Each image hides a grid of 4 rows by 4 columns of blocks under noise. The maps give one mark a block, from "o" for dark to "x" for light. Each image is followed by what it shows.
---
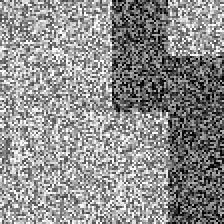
x x o x
x x o o
x x x o
x x x o
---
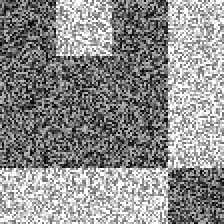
o x o x
o o o x
o o o x
x x x o
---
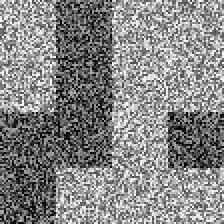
x o x x
x o x x
o o x o
o x x x
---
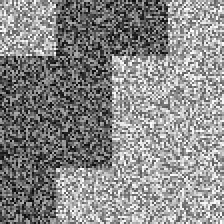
x o o x
o o x x
o o x x
o x x x
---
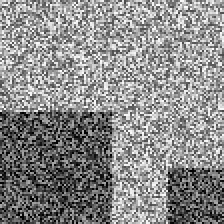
x x x x
x x x x
o o x x
o o x o
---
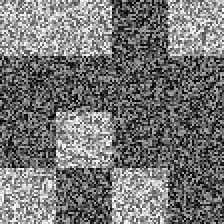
x x o x
o o o o
o x o o
x o x o
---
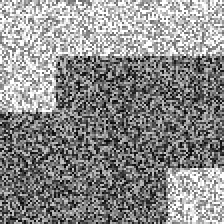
x x x x
x o o o
o o o o
o o o x
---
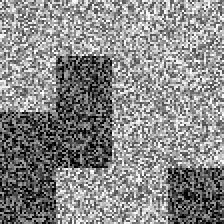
x x x x
x o x x
o o x x
o x x o
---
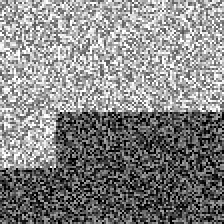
x x x x
x x x x
x o o o
o o o o
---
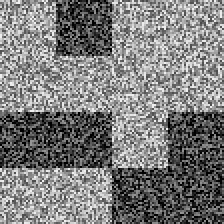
x o x x
x x x x
o o x o
x x o o
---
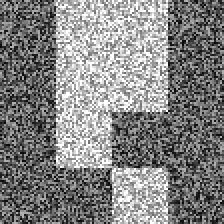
o x x o
o x x o
o x o o
o o x o
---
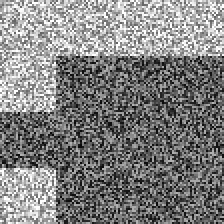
x x x x
x o o o
o o o o
x o o o
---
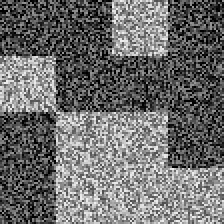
o o x o
x o o o
o x x o
o x x x
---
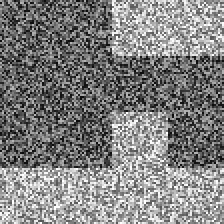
o o x x
o o o o
o o x o
x x x x
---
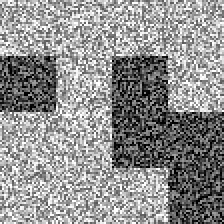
x x x x
o x o x
x x o o
x x x o
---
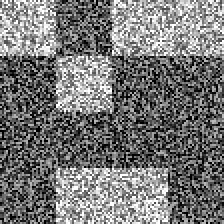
x o x x
o x o o
o o o o
o x x o
